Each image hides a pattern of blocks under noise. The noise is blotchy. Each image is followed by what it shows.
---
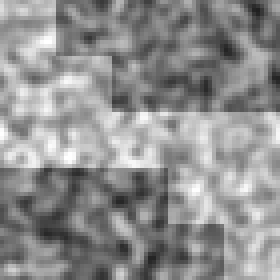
the same after a half turn
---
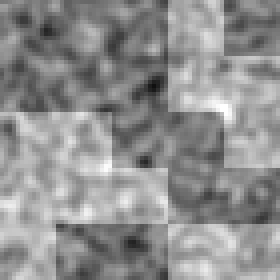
no symmetry
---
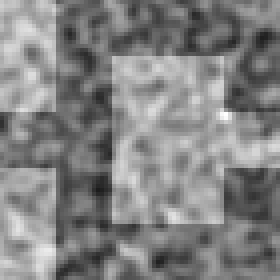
top and bottom mirror each other
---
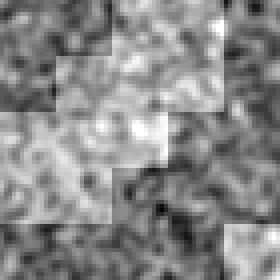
mirrored about the diagonal from the top left
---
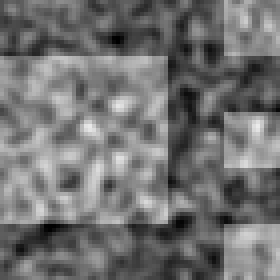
top and bottom mirror each other
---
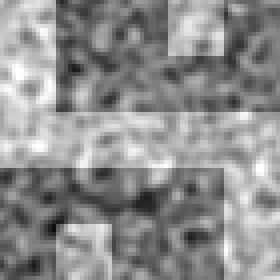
the same after a half turn
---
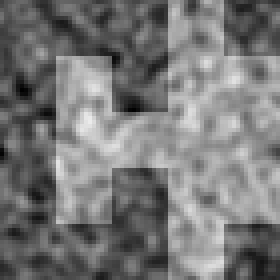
top and bottom mirror each other
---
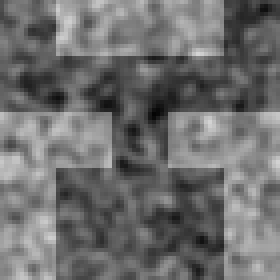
left and right mirror each other
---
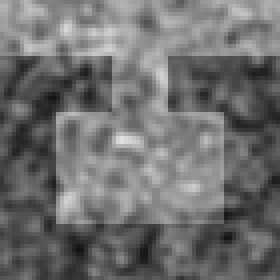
left and right mirror each other
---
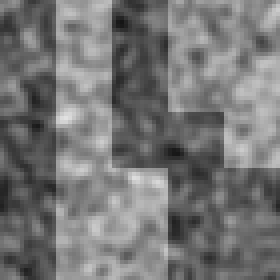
no symmetry
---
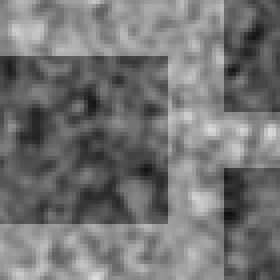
top and bottom mirror each other
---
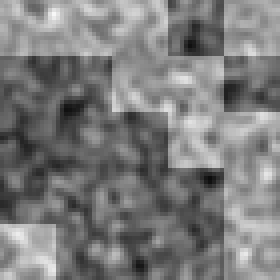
mirrored about the diagonal from the bottom left
